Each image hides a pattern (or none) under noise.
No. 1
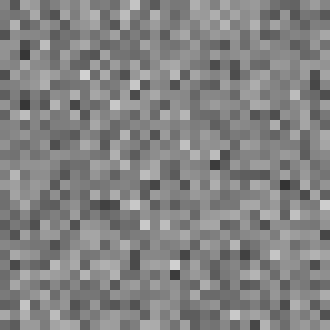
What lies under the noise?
only noise
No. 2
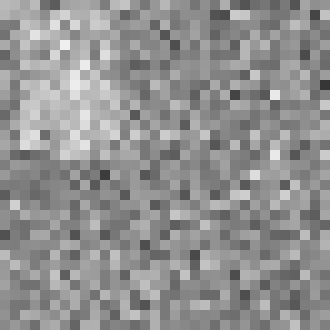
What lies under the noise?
one block
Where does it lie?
top left
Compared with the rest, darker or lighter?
lighter
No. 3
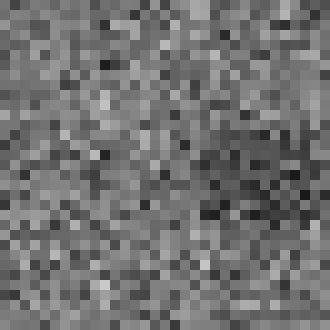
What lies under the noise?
one block
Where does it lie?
middle right
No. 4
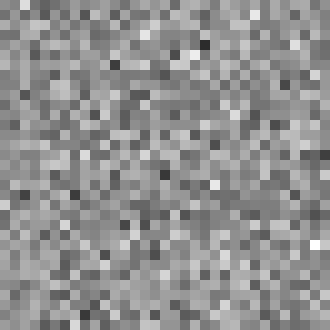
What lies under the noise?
only noise
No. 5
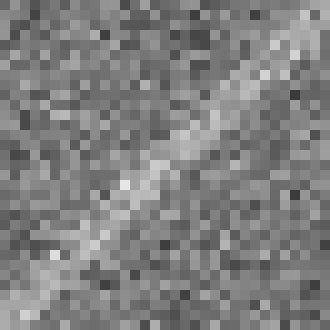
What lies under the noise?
a diagonal band
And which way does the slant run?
bottom left to top right
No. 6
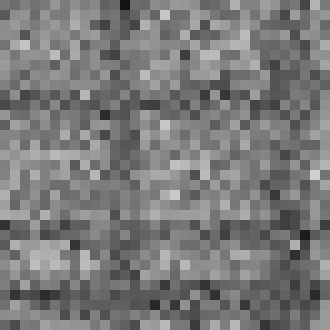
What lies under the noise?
bands of rows crossing bands of columns
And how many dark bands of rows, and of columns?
3 and 2
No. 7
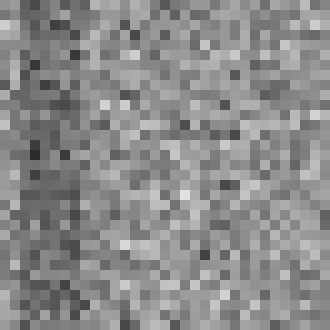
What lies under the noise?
one band of columns
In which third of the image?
left
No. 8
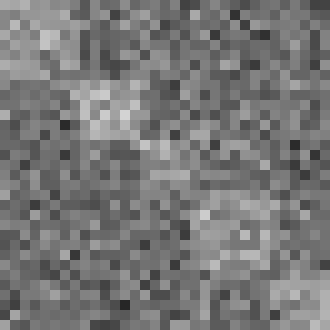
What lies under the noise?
blocks along the diagonal
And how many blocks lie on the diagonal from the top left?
5
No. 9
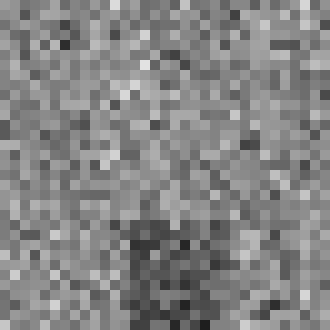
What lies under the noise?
one block
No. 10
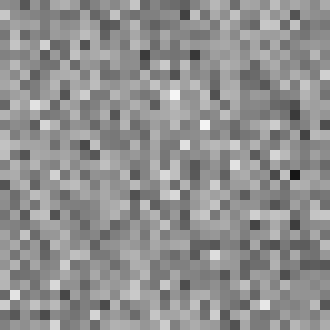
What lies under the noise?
only noise
